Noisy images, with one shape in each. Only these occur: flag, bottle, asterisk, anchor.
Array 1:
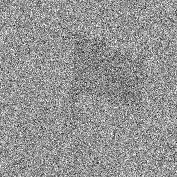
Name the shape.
flag
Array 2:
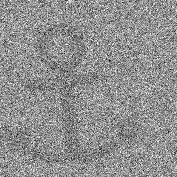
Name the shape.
anchor
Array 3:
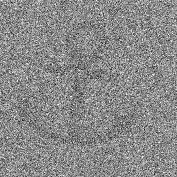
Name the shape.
anchor
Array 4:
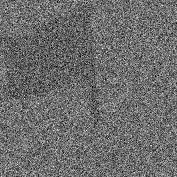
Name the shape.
flag
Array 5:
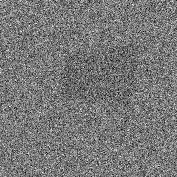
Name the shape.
flag
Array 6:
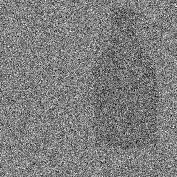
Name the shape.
bottle
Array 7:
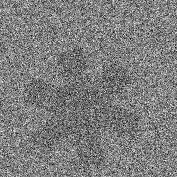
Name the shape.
asterisk
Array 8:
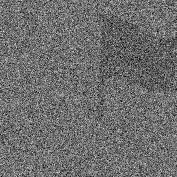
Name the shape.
flag
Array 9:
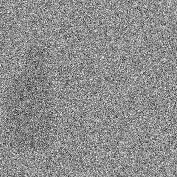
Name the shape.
bottle
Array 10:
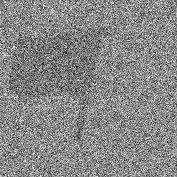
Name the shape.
flag
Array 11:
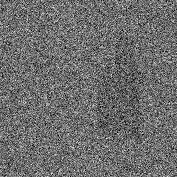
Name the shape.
bottle
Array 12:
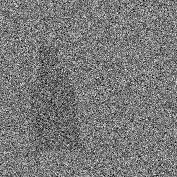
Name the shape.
bottle
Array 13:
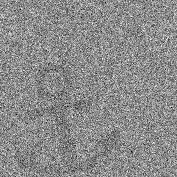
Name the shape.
anchor
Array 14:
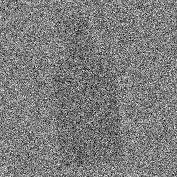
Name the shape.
bottle
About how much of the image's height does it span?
nearly all
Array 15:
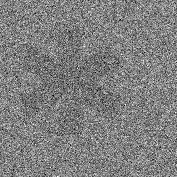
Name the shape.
asterisk
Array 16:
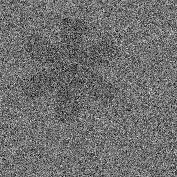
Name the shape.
asterisk
